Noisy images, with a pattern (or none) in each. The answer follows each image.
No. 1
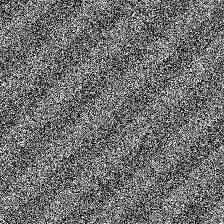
diagonal stripes
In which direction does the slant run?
bottom left to top right
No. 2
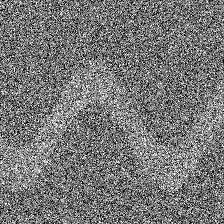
a wavy band
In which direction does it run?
left to right
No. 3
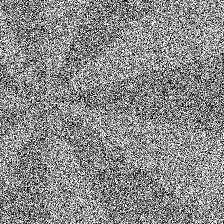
spokes from one point
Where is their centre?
middle left
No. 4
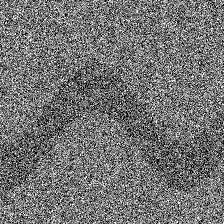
a wavy band
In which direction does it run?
left to right
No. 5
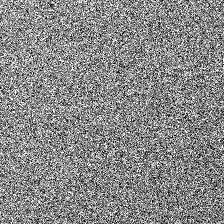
a smooth slope
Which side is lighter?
top left
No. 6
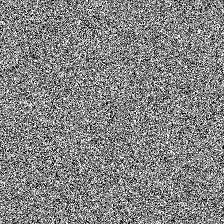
only noise
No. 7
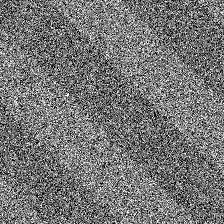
diagonal stripes
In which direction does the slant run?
top left to bottom right
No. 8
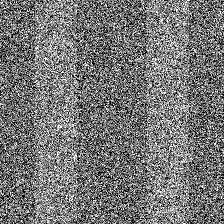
vertical stripes
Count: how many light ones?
2
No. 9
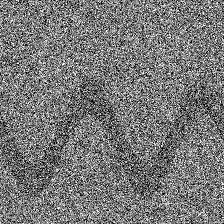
a wavy band
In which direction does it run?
left to right
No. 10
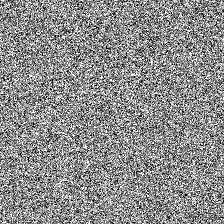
only noise
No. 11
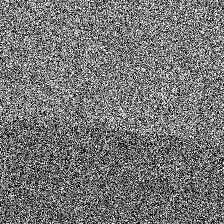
a sharp edge
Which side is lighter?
top
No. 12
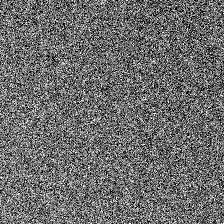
a smooth slope
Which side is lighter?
bottom left
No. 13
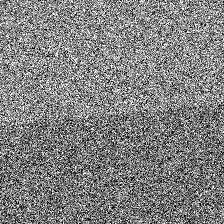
a sharp edge
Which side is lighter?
top
